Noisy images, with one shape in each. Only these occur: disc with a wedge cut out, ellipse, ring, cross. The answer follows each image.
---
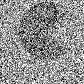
disc with a wedge cut out
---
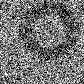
ring
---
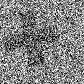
cross
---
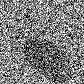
ellipse
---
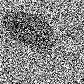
ellipse
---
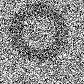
ring
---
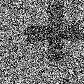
cross
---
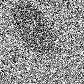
ellipse
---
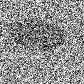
ellipse
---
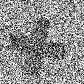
cross
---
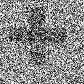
cross
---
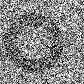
ring
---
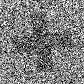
cross
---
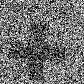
cross
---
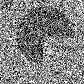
disc with a wedge cut out
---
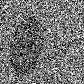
ellipse
